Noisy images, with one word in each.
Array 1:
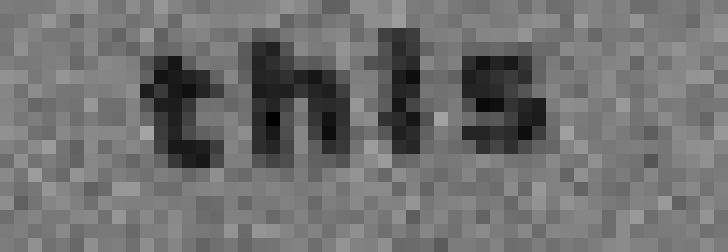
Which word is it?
this
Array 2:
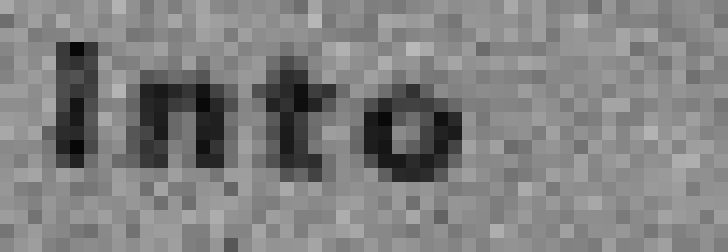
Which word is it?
into
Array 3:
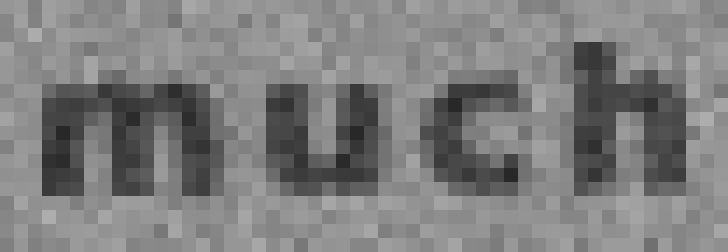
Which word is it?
much
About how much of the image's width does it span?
nearly all
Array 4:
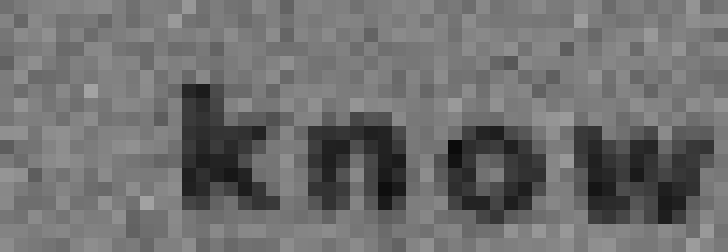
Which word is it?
know
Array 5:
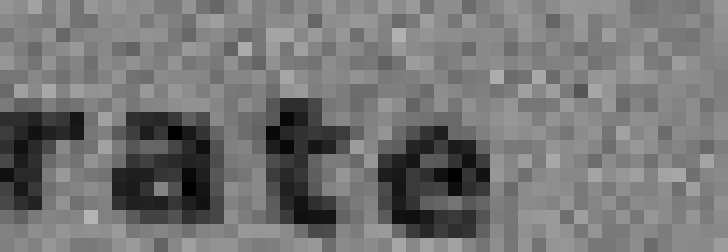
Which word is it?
rate
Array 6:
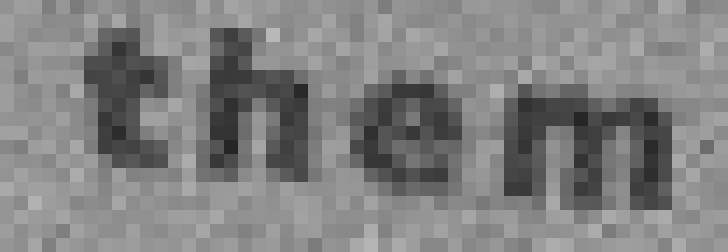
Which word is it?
them
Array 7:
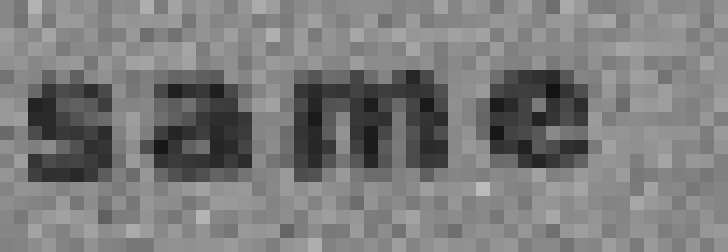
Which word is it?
same
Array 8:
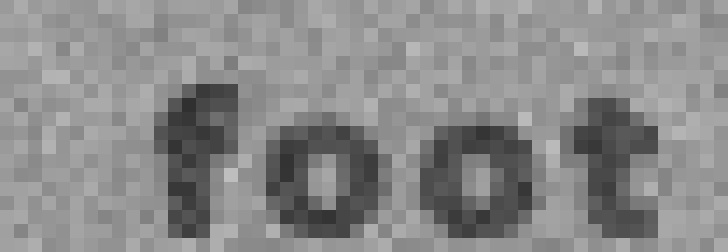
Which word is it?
foot
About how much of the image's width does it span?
two thirds
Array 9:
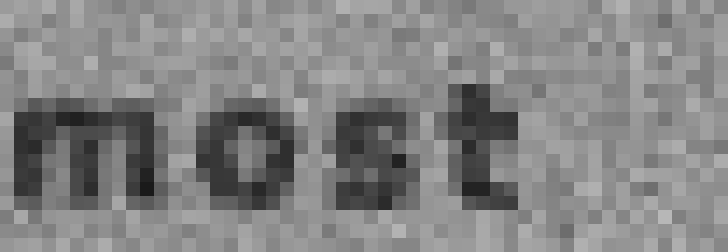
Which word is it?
most
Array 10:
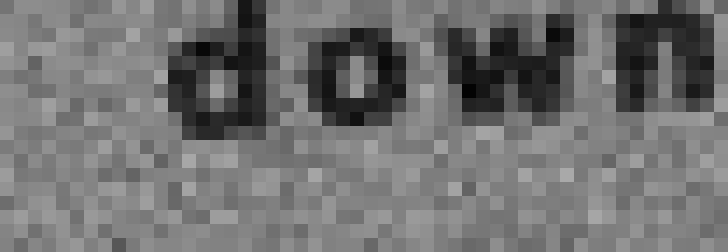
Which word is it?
down
